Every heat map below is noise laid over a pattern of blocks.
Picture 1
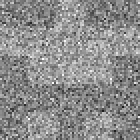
left and right mirror each other
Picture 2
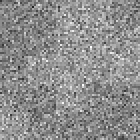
mirrored about the diagonal from the bottom left
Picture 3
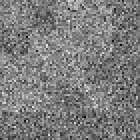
mirrored about the diagonal from the top left
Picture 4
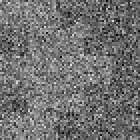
top and bottom mirror each other
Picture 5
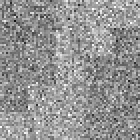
the same after a half turn
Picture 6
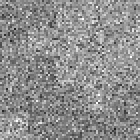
mirrored about the diagonal from the bottom left
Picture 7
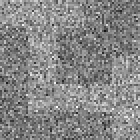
mirrored about the diagonal from the bottom left
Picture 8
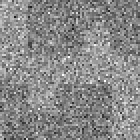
the same after a half turn
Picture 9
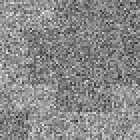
mirrored about the diagonal from the bottom left
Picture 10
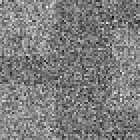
top and bottom mirror each other
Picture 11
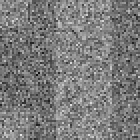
top and bottom mirror each other
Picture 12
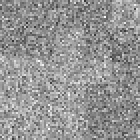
mirrored about the diagonal from the bottom left
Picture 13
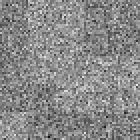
mirrored about the diagonal from the bottom left
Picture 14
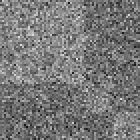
mirrored about the diagonal from the top left
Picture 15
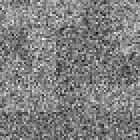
no symmetry
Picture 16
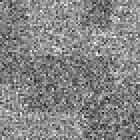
no symmetry
